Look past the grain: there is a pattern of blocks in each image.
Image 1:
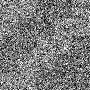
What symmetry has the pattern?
mirrored about the diagonal from the top left
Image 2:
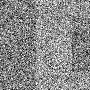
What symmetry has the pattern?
top and bottom mirror each other
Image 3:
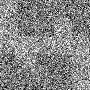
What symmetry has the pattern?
the same after a half turn
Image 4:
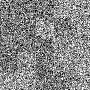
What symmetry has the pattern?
no symmetry
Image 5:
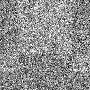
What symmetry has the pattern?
left and right mirror each other
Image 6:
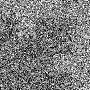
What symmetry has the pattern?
mirrored about the diagonal from the bottom left
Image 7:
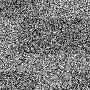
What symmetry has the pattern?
no symmetry
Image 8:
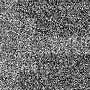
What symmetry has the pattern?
top and bottom mirror each other
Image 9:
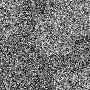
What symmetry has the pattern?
mirrored about the diagonal from the bottom left
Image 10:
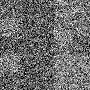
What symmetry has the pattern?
top and bottom mirror each other
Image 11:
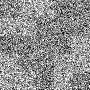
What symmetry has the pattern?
mirrored about the diagonal from the bottom left
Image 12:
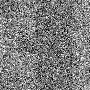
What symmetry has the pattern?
top and bottom mirror each other
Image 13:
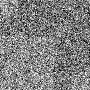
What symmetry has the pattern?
mirrored about the diagonal from the bottom left
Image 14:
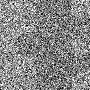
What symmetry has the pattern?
top and bottom mirror each other
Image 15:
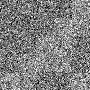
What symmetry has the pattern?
mirrored about the diagonal from the top left
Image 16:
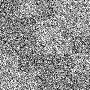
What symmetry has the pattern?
mirrored about the diagonal from the bottom left
